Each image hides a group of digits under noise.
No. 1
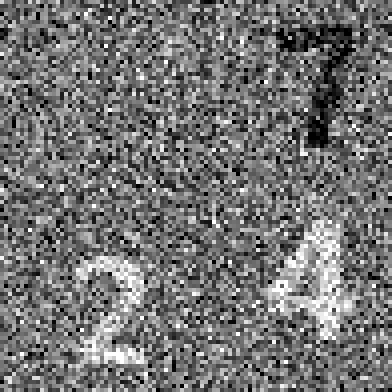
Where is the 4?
bottom right
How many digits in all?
3
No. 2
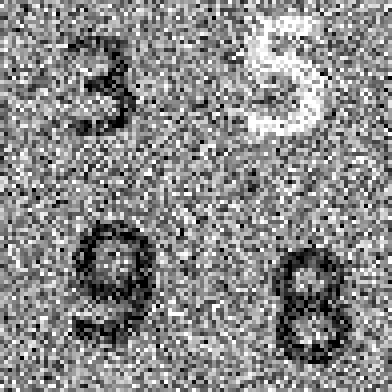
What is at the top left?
3
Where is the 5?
top right
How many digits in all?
4
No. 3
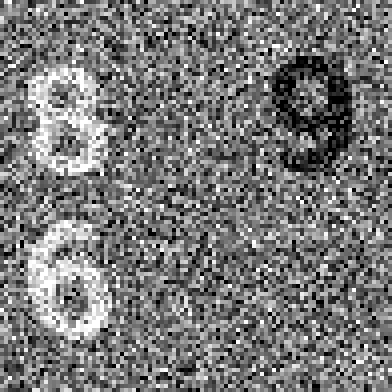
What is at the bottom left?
6
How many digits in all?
3
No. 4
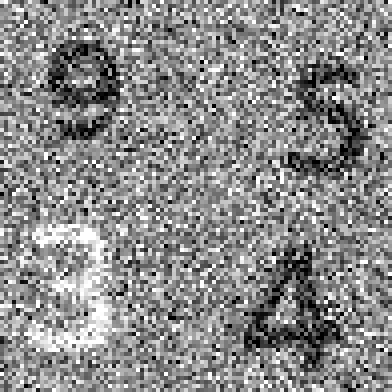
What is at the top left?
9
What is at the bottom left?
3
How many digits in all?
4
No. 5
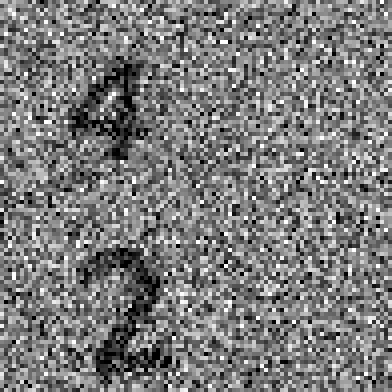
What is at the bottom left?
2
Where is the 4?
top left
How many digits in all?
2
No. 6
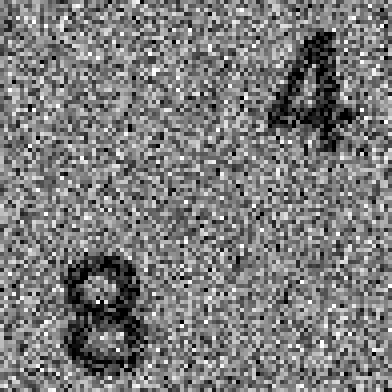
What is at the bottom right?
nothing
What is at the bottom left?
8
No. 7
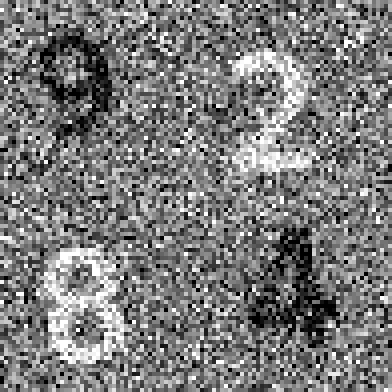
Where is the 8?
bottom left
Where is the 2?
top right
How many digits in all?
4
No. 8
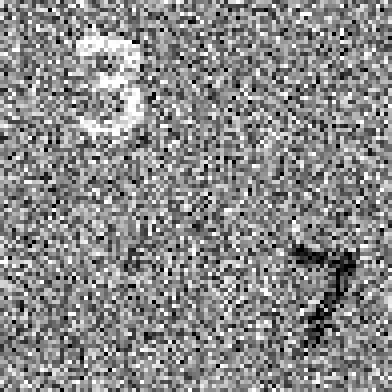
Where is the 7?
bottom right
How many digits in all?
2
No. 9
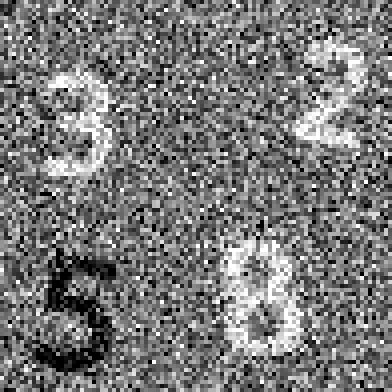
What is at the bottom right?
8
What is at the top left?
3
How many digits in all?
4
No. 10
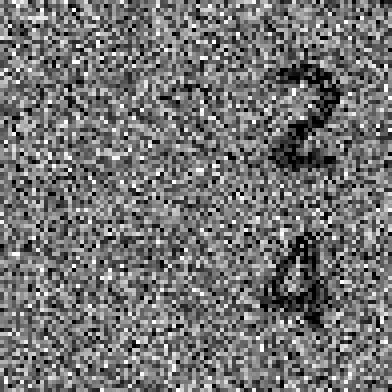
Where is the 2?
top right
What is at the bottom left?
nothing
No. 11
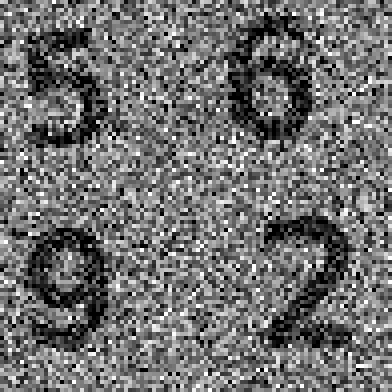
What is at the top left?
5
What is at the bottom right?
2
